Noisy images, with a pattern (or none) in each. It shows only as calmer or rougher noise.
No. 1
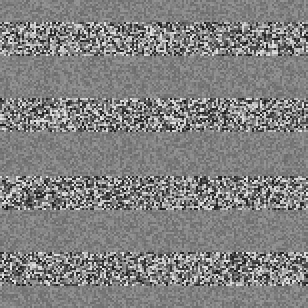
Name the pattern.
horizontal stripes
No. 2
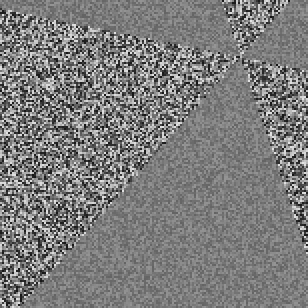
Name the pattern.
spokes from one point
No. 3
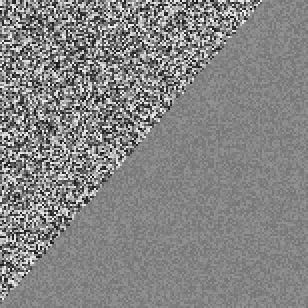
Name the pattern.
a sharp edge
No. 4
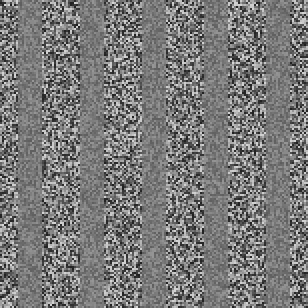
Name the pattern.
vertical stripes
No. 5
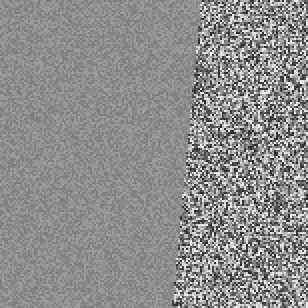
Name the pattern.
a sharp edge
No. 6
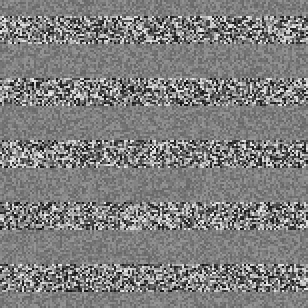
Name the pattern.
horizontal stripes
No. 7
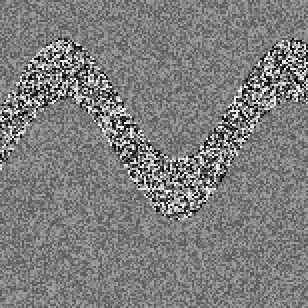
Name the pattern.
a wavy band
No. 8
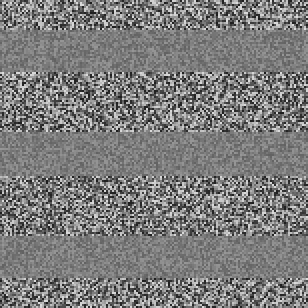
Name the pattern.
horizontal stripes
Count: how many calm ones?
3
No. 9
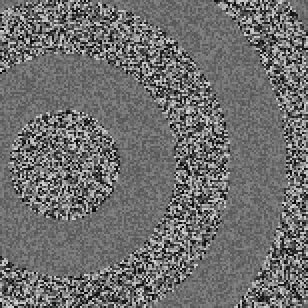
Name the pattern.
rings round one point
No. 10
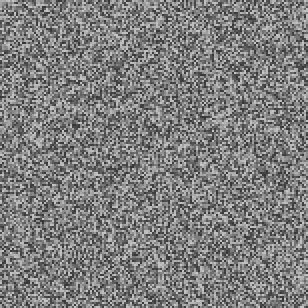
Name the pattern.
only noise
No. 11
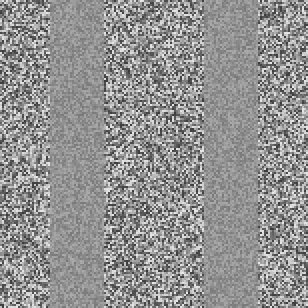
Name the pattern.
vertical stripes
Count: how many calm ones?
2
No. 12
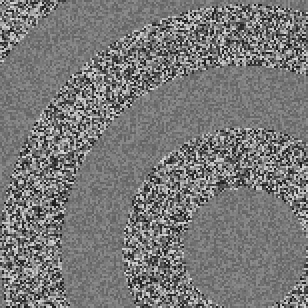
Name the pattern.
rings round one point
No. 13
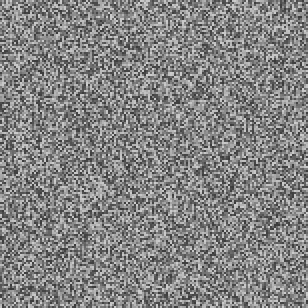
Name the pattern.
only noise
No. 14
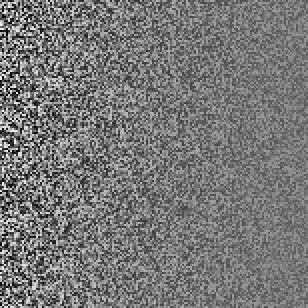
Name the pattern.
a smooth slope
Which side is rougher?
left
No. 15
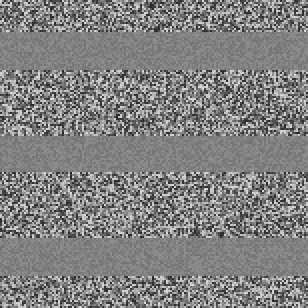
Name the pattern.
horizontal stripes
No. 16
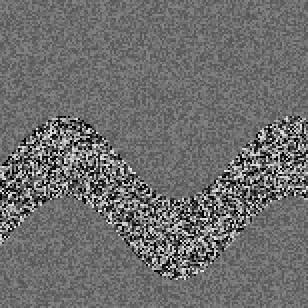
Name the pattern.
a wavy band
